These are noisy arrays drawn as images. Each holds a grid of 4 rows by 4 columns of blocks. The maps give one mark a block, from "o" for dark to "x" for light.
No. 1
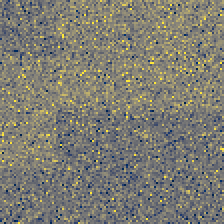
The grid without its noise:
o x x x
x x x x
x o o o
o o o o
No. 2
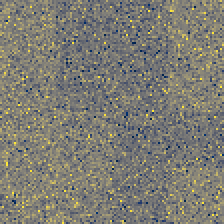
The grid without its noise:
x o o x
x o o x
x x o o
x x o x
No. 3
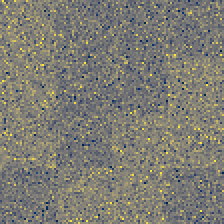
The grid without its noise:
x o o o
x o o x
x o x x
o x x o
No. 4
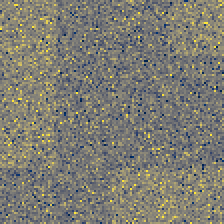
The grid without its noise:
x o o x
x o o o
x o o o
o o x x
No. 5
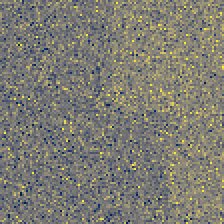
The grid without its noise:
o o x x
o o x x
o o o x
o o o x
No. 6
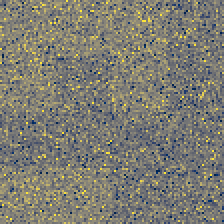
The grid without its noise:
x x x o
x o x o
o o o o
x x o o
